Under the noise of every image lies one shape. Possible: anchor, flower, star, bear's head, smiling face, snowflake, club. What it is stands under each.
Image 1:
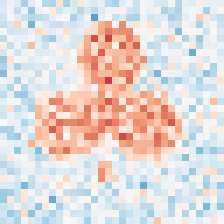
club
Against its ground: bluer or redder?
redder
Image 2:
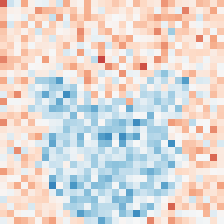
bear's head
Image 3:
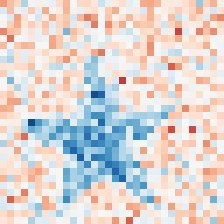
star
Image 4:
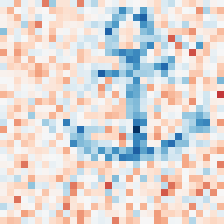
anchor
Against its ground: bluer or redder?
bluer
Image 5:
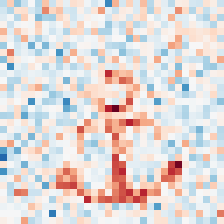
anchor
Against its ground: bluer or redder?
redder
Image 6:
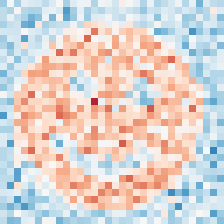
smiling face
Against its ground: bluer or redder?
redder
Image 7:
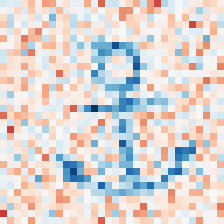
anchor
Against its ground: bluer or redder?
bluer
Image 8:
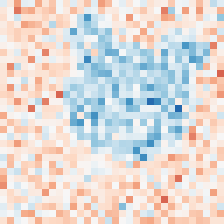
bear's head
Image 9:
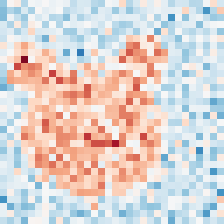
bear's head
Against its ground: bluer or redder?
redder
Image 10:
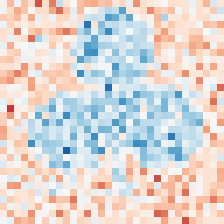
club
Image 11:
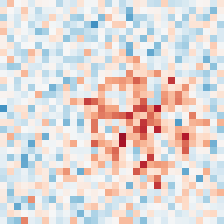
snowflake
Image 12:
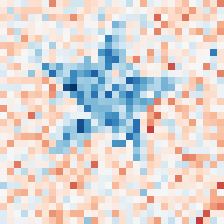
star
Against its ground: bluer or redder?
bluer
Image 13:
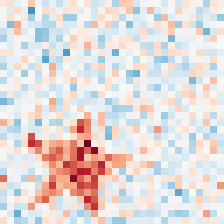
star
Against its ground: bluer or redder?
redder
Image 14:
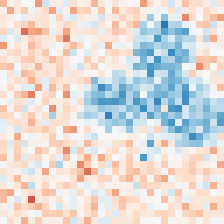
club
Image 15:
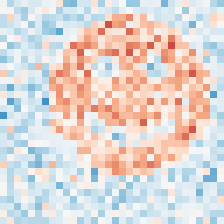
smiling face
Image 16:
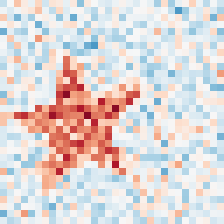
star
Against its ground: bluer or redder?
redder
